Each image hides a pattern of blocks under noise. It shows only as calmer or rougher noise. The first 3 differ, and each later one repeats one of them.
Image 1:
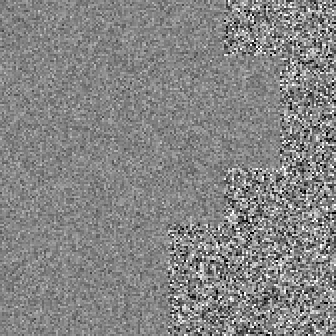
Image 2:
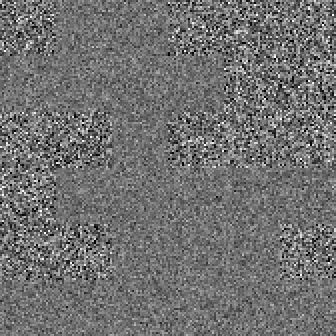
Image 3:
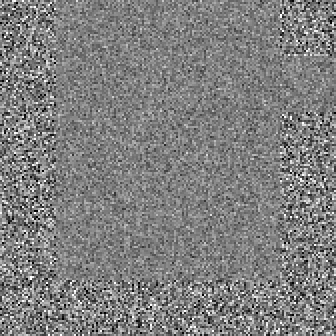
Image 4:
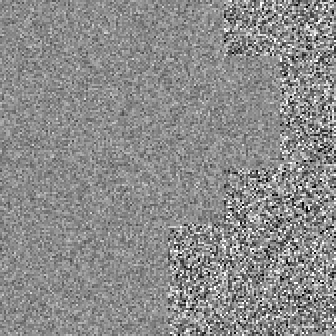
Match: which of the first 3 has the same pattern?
1
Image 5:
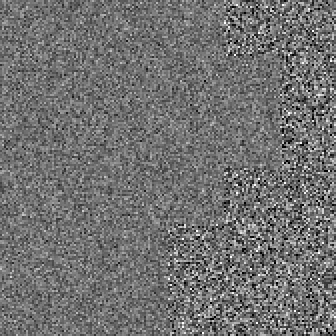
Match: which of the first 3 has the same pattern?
1
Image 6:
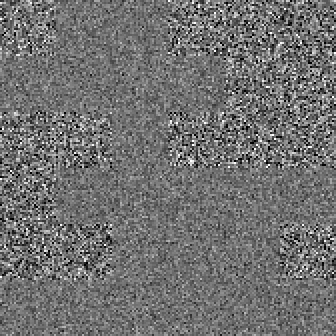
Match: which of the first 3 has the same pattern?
2
